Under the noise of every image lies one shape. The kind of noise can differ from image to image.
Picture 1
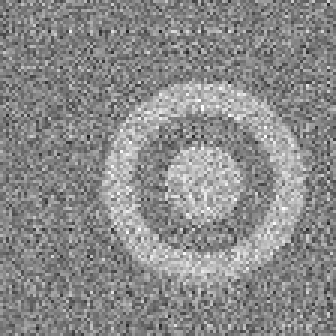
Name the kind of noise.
low rank plus noise
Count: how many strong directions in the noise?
two
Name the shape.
bullseye
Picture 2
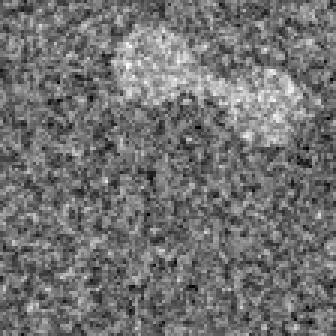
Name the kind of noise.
blotchy
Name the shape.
dumbbell
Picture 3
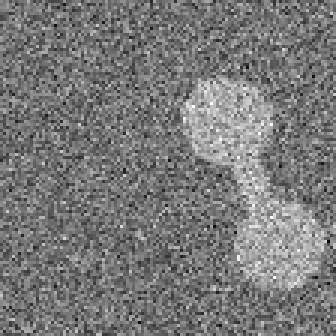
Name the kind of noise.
independent entries
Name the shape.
dumbbell
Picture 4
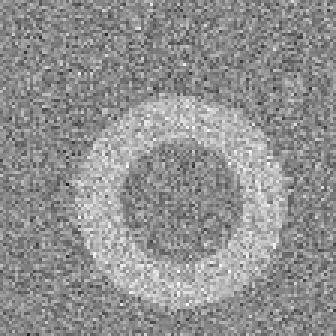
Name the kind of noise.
low rank plus noise
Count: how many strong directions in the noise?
five to eight
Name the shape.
ring
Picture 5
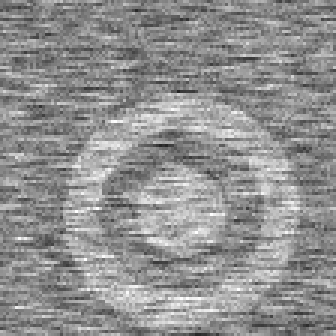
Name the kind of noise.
streaked along the rows
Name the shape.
bullseye
